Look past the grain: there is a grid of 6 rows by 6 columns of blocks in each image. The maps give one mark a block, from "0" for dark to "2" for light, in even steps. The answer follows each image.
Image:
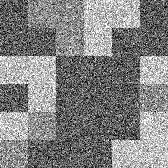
0 1 1 2 2 0
0 0 1 2 0 0
2 2 0 0 0 2
0 2 0 0 0 1
2 1 0 0 0 2
1 0 0 0 2 2
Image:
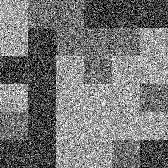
2 1 1 0 0 0
2 0 1 1 1 2
0 0 2 1 2 2
2 0 2 2 2 1
1 0 2 2 2 2
0 0 2 2 1 0
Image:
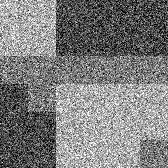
2 2 0 0 0 0
2 2 0 0 0 0
1 1 1 1 1 1
0 1 2 2 2 2
0 0 2 2 2 2
0 0 2 2 2 1
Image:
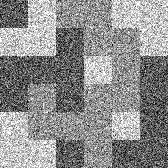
0 2 1 1 2 2
2 2 0 1 1 2
0 0 0 2 1 0
0 1 0 1 1 0
2 1 1 1 2 0
2 2 0 1 0 0
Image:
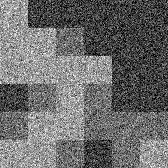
2 0 0 0 0 0
2 2 1 0 0 0
2 2 2 2 0 0
0 1 2 1 0 0
1 2 2 1 1 1
2 2 1 0 1 2
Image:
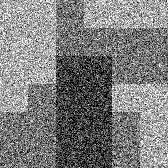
2 2 1 2 2 2
2 2 1 1 1 1
2 2 0 0 1 1
2 1 0 0 2 2
1 1 0 0 1 2
1 1 0 0 1 2
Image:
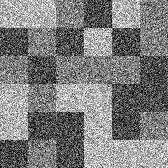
2 2 1 0 2 1
0 1 0 2 0 1
1 0 1 1 1 0
2 1 2 2 0 0
2 0 0 2 0 1
0 1 0 2 2 2
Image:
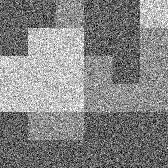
0 0 1 0 0 2
0 2 2 0 0 1
2 2 2 1 0 1
2 2 2 1 1 1
0 1 1 0 0 0
0 0 0 0 0 0
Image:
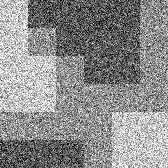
2 0 0 0 0 1
2 1 0 0 0 1
2 2 1 0 0 1
2 2 1 1 1 1
1 1 1 1 2 2
0 0 0 1 2 2
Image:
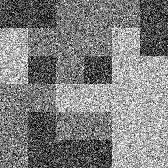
0 0 1 1 1 0
2 1 1 1 2 0
2 0 1 0 2 2
1 1 2 2 2 2
1 0 1 1 2 2
1 0 0 0 2 2
